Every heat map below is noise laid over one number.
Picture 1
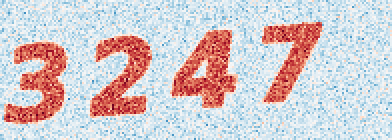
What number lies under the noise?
3247
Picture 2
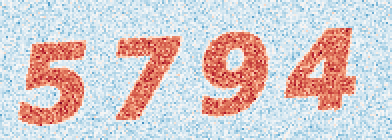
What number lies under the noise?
5794
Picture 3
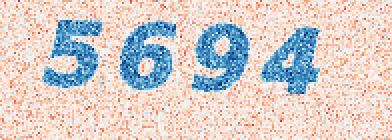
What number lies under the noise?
5694
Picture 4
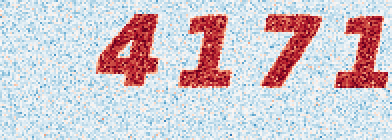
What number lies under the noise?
4171
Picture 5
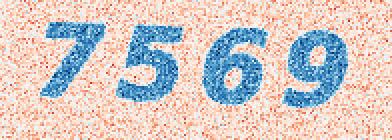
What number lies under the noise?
7569
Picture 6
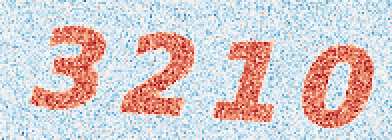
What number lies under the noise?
3210
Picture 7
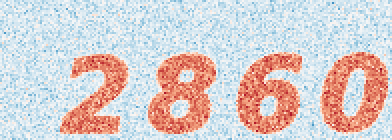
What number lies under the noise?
2860
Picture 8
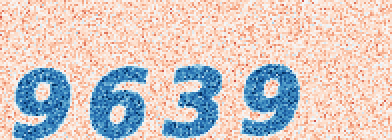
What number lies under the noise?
9639
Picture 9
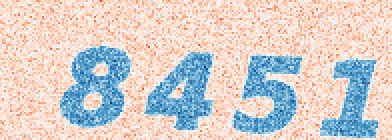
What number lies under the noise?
8451
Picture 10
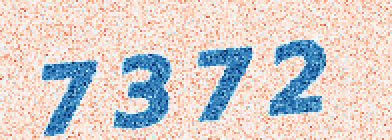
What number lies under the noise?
7372
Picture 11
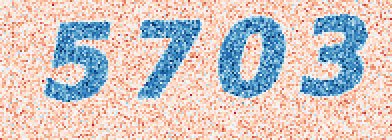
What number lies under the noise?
5703
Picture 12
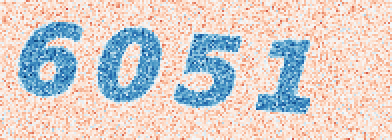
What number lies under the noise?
6051
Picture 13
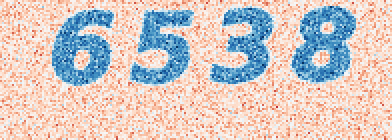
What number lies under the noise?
6538
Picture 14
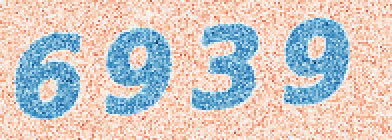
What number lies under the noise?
6939
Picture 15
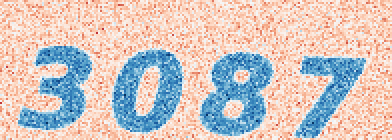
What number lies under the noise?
3087
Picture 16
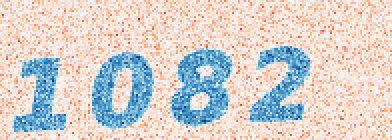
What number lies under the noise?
1082
